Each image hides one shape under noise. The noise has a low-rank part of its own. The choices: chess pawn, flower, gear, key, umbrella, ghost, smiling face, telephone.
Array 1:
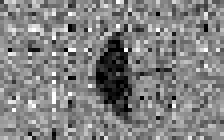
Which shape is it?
umbrella
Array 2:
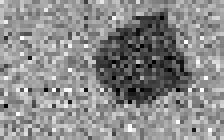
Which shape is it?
ghost
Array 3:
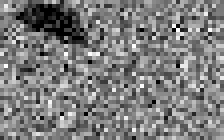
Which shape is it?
umbrella
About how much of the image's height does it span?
half
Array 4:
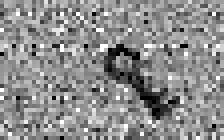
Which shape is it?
key
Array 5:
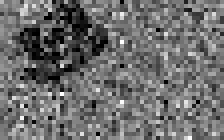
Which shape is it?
telephone
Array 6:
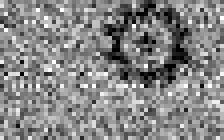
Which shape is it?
gear
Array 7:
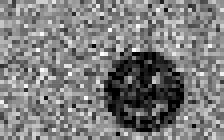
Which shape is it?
smiling face
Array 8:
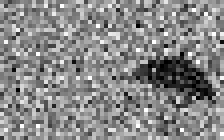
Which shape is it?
umbrella
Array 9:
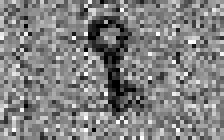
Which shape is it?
key
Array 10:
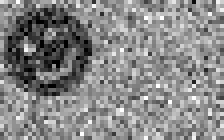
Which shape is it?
smiling face
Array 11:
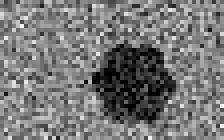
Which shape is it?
flower
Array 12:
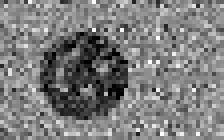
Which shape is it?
smiling face
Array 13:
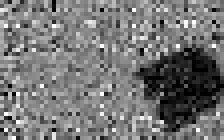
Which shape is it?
ghost
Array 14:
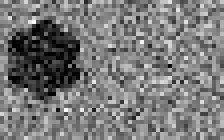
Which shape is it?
flower
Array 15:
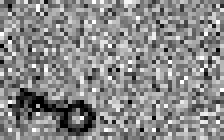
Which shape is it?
key
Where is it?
bottom left
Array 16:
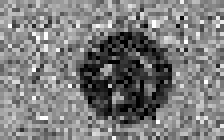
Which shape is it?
smiling face
